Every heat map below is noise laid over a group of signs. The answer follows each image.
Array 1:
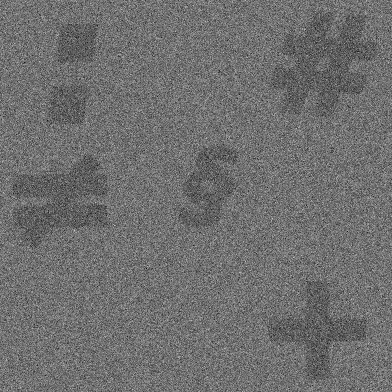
top left: colon; top right: hash sign; middle left: not-equal sign; centre: section sign; bottom right: plus sign
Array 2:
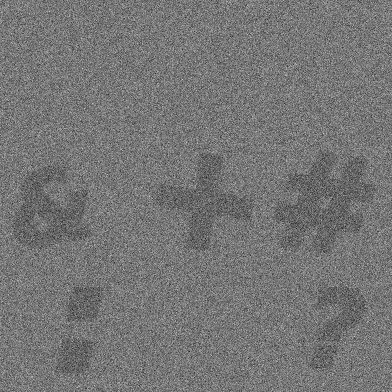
middle left: ampersand; centre: plus sign; middle right: hash sign; bottom left: colon; bottom right: question mark
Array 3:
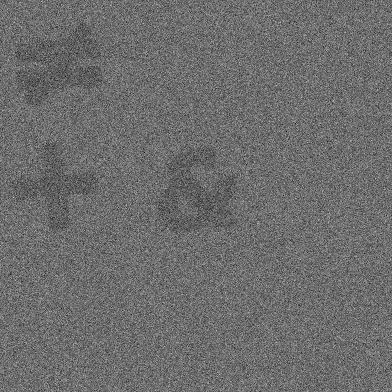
top left: not-equal sign; middle left: plus sign; centre: ampersand
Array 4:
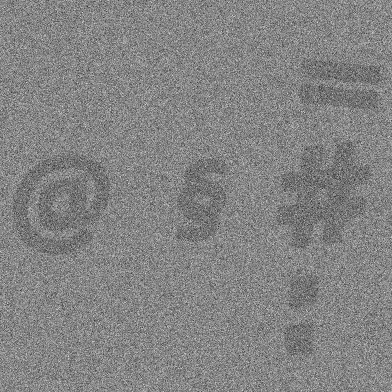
top right: equals sign; middle left: at sign; centre: section sign; middle right: hash sign; bottom right: colon
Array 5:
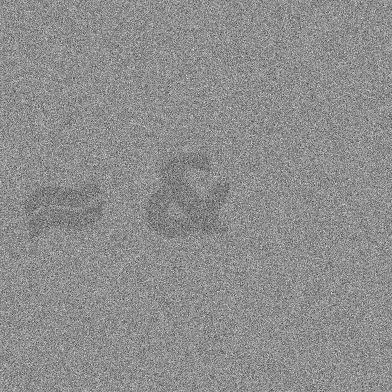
middle left: approximately sign; centre: ampersand
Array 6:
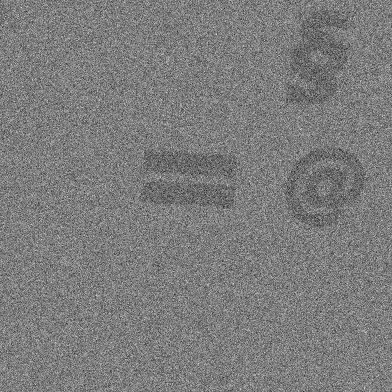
top right: section sign; centre: equals sign; middle right: at sign
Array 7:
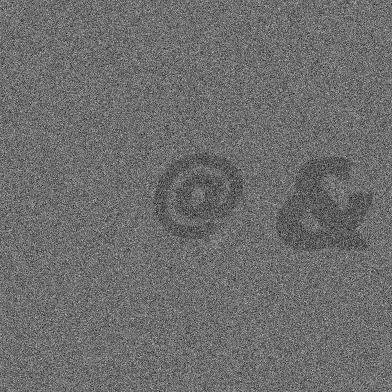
centre: at sign; middle right: ampersand
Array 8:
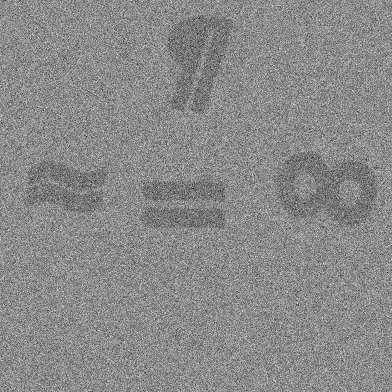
top middle: pilcrow; middle left: approximately sign; centre: equals sign; middle right: infinity sign
